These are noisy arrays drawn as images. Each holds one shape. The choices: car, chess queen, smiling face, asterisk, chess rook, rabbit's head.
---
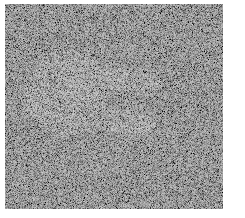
rabbit's head
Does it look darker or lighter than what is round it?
lighter
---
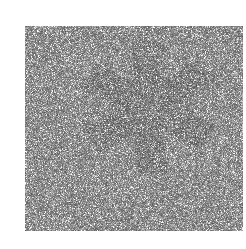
asterisk
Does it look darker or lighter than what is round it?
darker
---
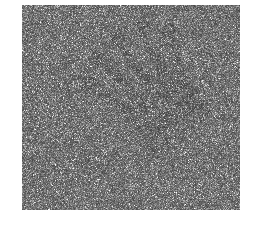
chess queen
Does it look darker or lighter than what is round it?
darker
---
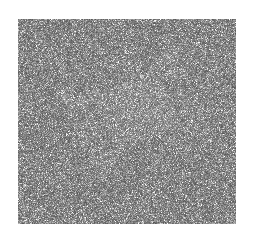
chess rook
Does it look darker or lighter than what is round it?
lighter
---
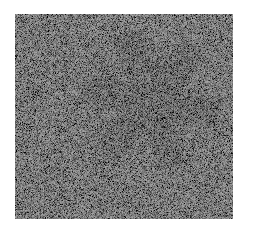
asterisk
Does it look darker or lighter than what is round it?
darker
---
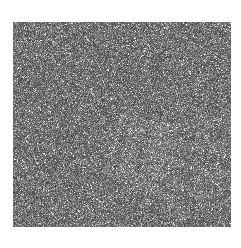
chess queen
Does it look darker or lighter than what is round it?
lighter
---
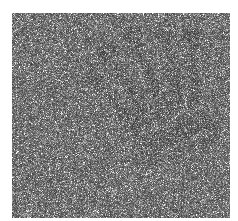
chess queen
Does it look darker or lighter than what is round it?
darker
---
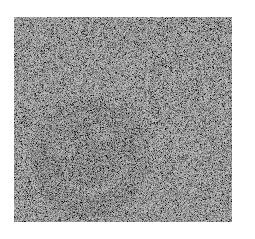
smiling face
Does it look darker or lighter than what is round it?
darker
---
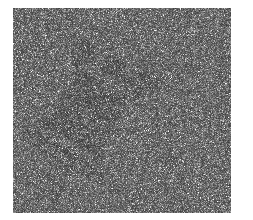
chess rook
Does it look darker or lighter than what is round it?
darker
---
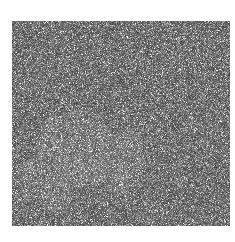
car
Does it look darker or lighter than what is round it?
lighter
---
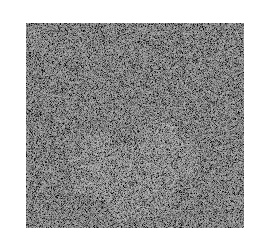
car
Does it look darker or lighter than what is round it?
lighter
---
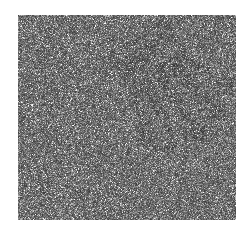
chess queen
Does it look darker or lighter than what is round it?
darker
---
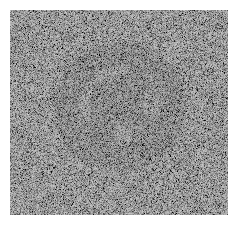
smiling face
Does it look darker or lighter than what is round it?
darker
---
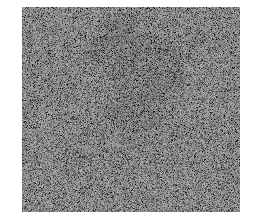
car
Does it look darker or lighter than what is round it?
darker
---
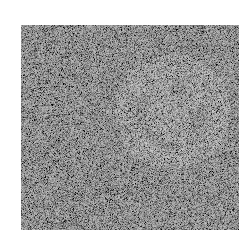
smiling face
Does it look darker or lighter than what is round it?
lighter
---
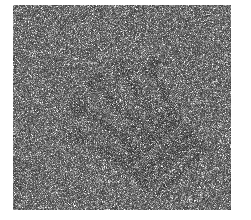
chess queen
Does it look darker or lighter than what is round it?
darker
